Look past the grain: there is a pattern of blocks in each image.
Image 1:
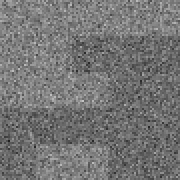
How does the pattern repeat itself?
no symmetry
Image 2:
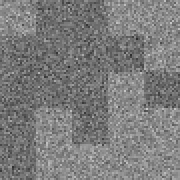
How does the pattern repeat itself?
no symmetry
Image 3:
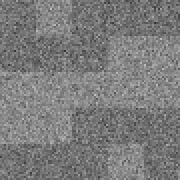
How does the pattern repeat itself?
the same after a half turn
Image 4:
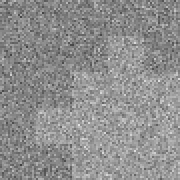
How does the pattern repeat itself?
mirrored about the diagonal from the top left
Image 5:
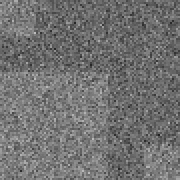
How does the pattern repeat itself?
mirrored about the diagonal from the bottom left
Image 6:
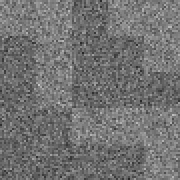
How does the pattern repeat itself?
mirrored about the diagonal from the bottom left
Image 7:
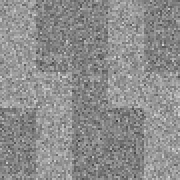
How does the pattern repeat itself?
the same after a half turn
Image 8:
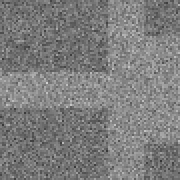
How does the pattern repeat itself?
top and bottom mirror each other
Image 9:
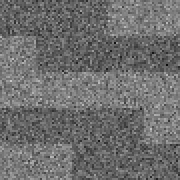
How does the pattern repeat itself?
the same after a half turn
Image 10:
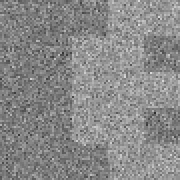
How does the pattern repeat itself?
top and bottom mirror each other
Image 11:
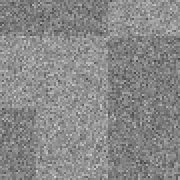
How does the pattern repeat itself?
no symmetry
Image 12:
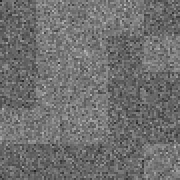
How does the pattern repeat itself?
no symmetry
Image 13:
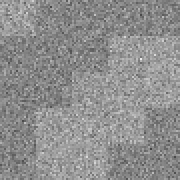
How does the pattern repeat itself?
mirrored about the diagonal from the top left
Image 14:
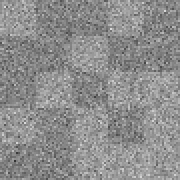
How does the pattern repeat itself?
mirrored about the diagonal from the top left
